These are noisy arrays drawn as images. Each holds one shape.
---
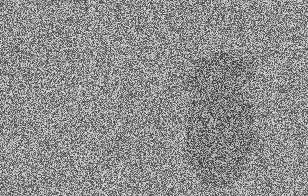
footprint
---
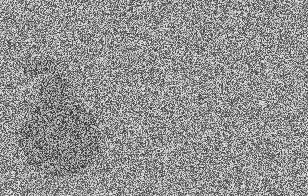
pear
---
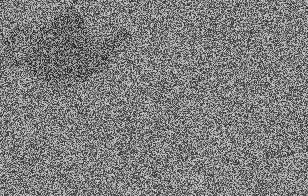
teapot
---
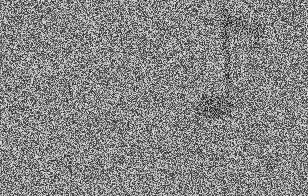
musical note
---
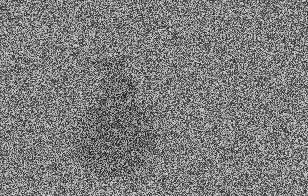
pear
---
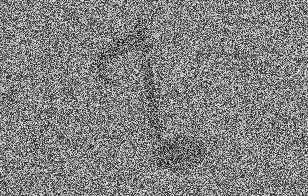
musical note
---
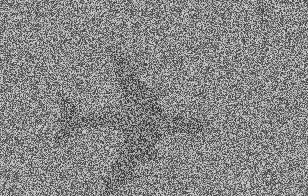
airplane
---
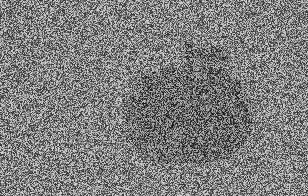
apple
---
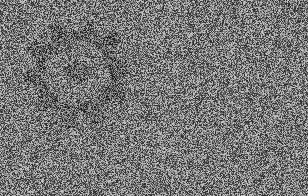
gear
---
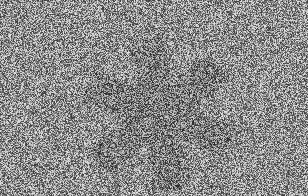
asterisk
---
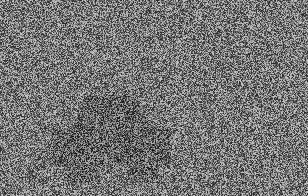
car
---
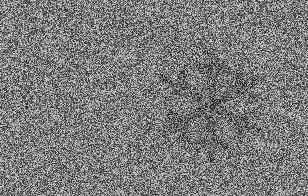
snowflake
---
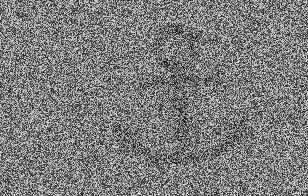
anchor
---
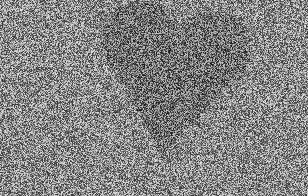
heart
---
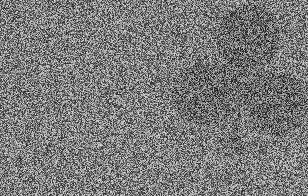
club
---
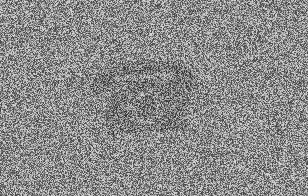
telephone
